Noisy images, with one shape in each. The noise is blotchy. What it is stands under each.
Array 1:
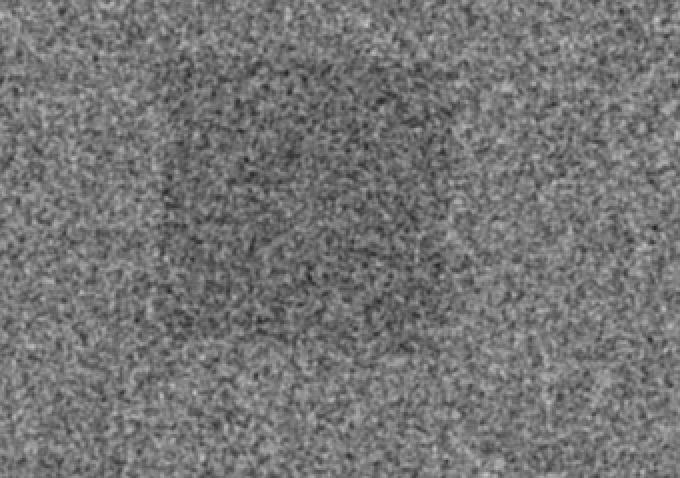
square
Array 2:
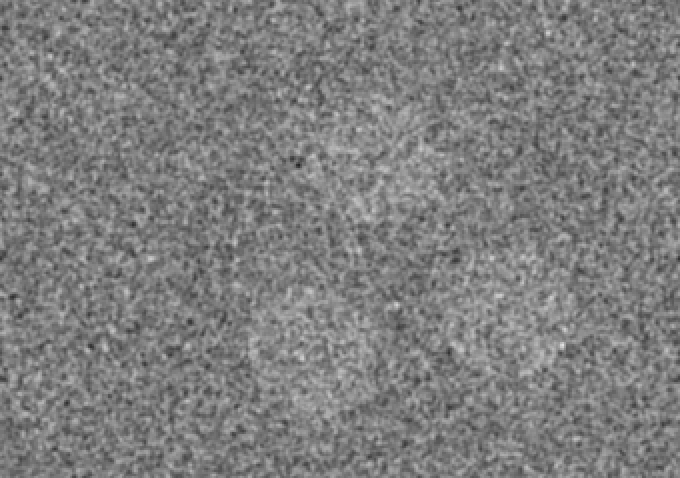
three dots
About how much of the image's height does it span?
two thirds
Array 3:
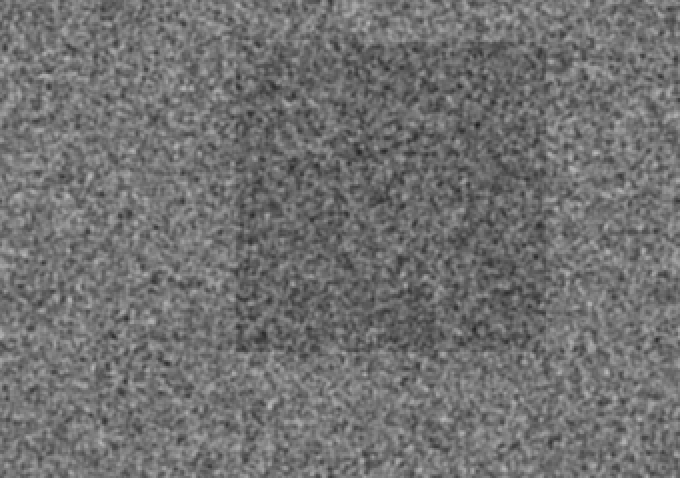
square
